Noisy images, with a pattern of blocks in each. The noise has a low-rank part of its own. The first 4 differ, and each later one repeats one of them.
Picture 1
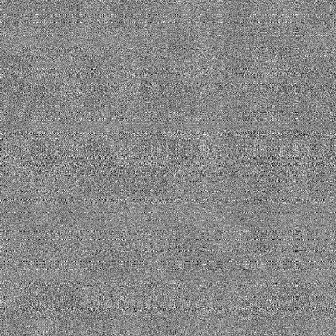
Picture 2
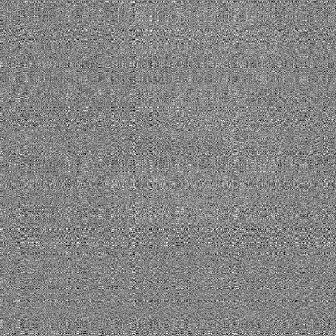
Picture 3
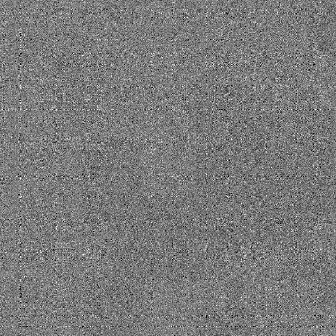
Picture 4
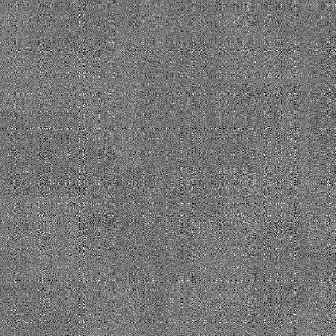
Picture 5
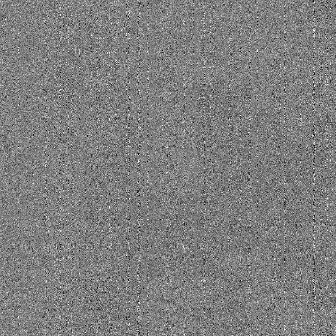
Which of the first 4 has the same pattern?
3
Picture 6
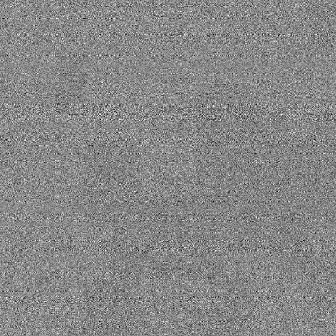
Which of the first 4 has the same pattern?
3
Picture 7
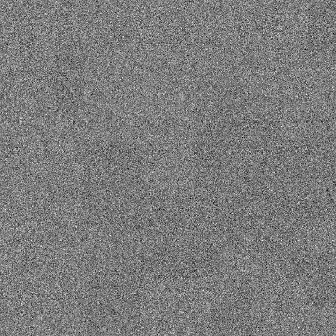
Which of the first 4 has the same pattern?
3
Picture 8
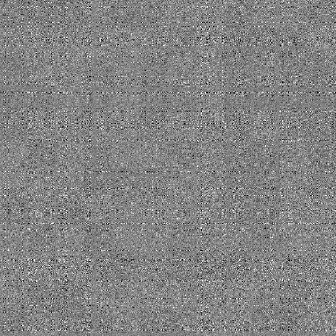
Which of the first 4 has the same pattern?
1
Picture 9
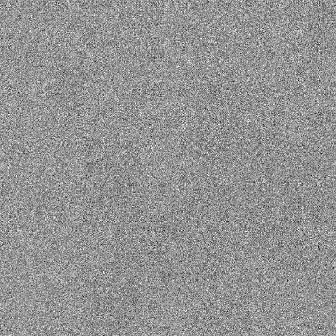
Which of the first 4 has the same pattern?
3
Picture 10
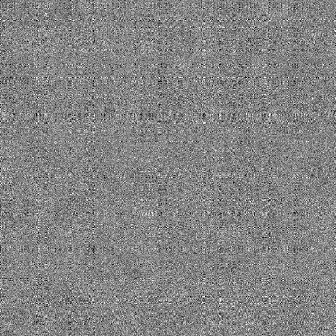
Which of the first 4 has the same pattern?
1
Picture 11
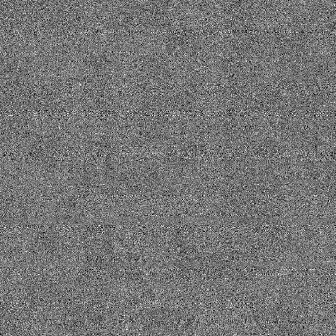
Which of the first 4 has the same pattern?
1
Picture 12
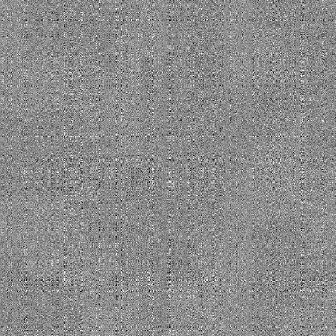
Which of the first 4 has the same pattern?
4
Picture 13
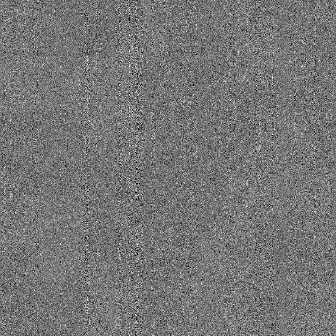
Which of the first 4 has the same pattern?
4
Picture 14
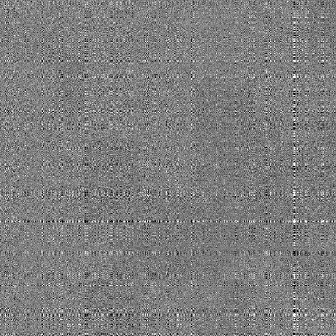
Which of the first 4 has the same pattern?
3
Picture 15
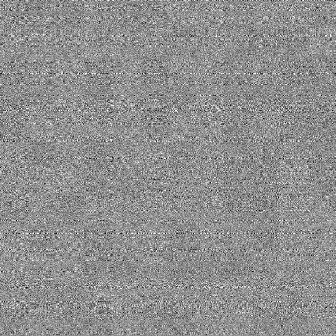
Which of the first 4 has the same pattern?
1
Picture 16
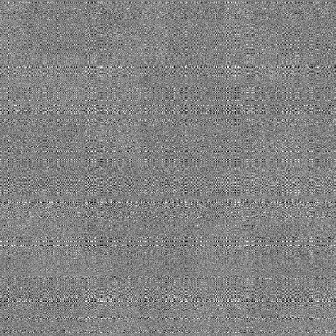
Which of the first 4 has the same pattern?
4
